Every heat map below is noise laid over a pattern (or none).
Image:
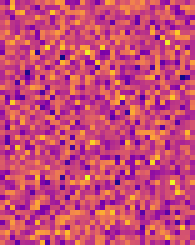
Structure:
only noise
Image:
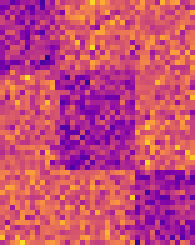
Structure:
blocks along the diagonal
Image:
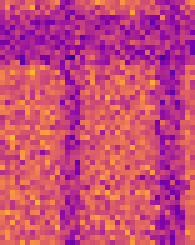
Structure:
bands of rows crossing bands of columns
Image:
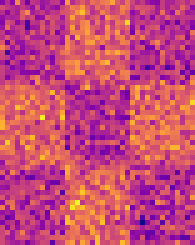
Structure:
a checkerboard
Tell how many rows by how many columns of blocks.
3 by 3
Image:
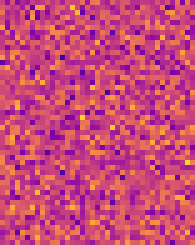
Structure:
only noise
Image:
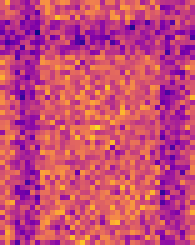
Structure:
bands of rows crossing bands of columns
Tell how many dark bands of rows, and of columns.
1 and 2
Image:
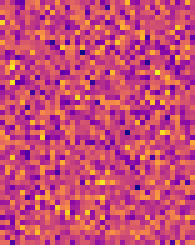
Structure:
only noise
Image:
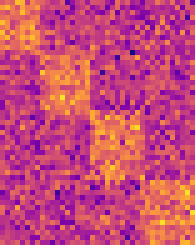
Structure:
blocks along the diagonal
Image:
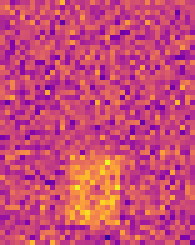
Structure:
one block
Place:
bottom middle
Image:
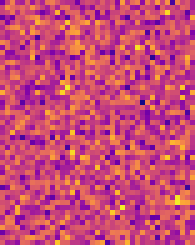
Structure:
only noise
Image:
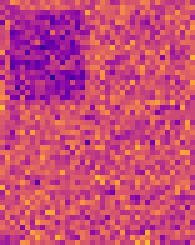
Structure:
one block
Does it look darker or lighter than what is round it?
darker
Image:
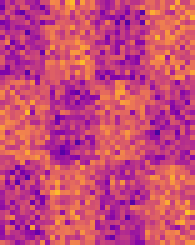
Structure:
a checkerboard
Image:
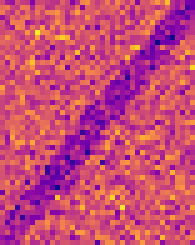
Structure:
a diagonal band
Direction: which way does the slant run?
bottom left to top right
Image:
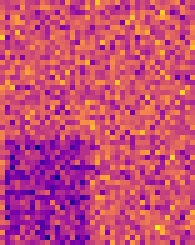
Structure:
one block
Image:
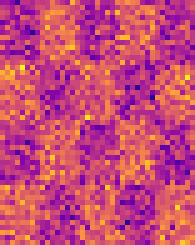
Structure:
a checkerboard
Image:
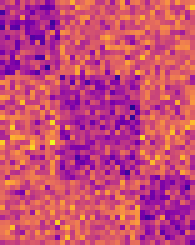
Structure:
blocks along the diagonal
